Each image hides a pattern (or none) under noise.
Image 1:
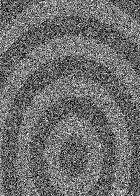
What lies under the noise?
rings round one point
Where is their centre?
bottom middle
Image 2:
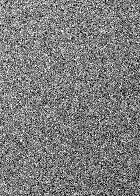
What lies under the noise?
a smooth slope
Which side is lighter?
top left
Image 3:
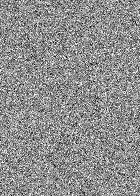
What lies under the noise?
only noise
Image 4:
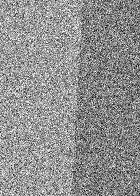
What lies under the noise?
a sharp edge
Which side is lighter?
left
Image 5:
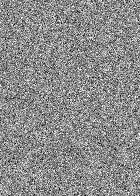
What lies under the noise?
only noise
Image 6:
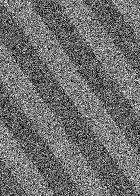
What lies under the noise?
diagonal stripes
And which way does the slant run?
top left to bottom right
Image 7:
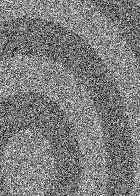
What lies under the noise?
rings round one point
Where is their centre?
bottom left
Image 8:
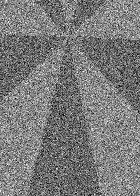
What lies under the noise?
spokes from one point
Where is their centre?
top middle
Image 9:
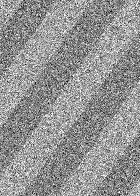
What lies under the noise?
diagonal stripes
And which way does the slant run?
bottom left to top right
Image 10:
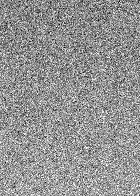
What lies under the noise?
a smooth slope
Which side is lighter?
bottom
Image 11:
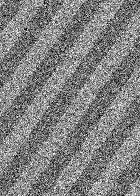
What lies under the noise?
diagonal stripes
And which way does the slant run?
bottom left to top right
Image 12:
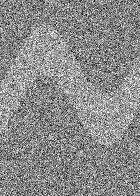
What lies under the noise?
a wavy band
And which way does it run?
left to right
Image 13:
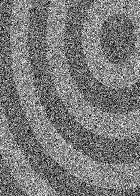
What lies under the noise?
rings round one point
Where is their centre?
top right
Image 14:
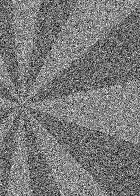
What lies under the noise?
spokes from one point
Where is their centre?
middle left
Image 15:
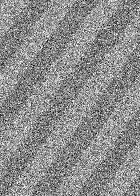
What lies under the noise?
diagonal stripes
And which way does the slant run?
bottom left to top right
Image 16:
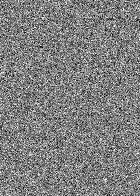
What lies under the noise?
only noise
